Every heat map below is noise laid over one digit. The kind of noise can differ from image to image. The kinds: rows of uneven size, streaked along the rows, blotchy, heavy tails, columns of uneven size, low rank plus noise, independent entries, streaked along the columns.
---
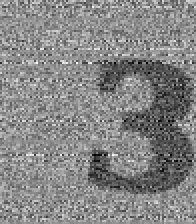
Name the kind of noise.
rows of uneven size
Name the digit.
3
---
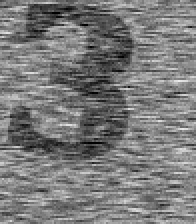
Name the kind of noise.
streaked along the rows
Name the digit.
3
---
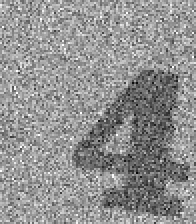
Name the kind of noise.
independent entries
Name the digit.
4
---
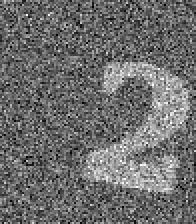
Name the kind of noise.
independent entries
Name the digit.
2
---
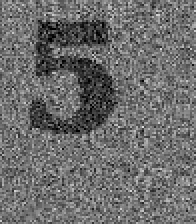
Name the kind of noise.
low rank plus noise
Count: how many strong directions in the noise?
five to eight
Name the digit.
5
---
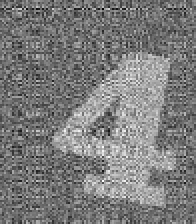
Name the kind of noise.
low rank plus noise
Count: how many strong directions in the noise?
one
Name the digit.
4
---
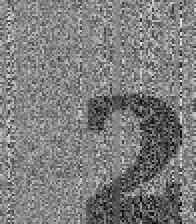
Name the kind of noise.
columns of uneven size
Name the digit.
2
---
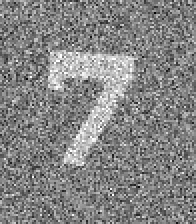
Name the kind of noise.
independent entries
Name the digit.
7
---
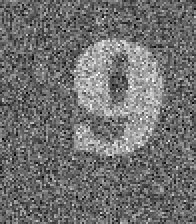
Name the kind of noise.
independent entries
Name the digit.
9
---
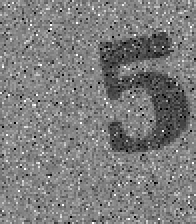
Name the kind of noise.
heavy tails
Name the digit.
5
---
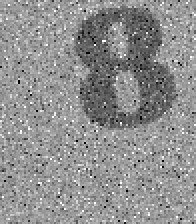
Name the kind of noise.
heavy tails
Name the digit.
8
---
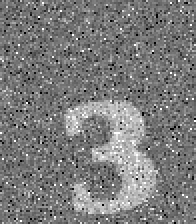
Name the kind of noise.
heavy tails
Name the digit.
3
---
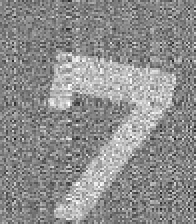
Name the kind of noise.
low rank plus noise
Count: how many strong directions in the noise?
two
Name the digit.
7
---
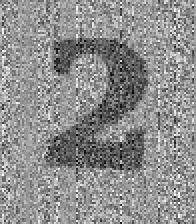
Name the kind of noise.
columns of uneven size
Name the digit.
2
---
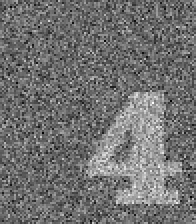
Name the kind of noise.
independent entries
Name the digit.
4
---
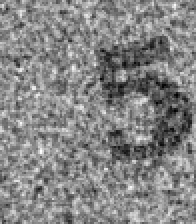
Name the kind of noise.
blotchy
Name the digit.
5
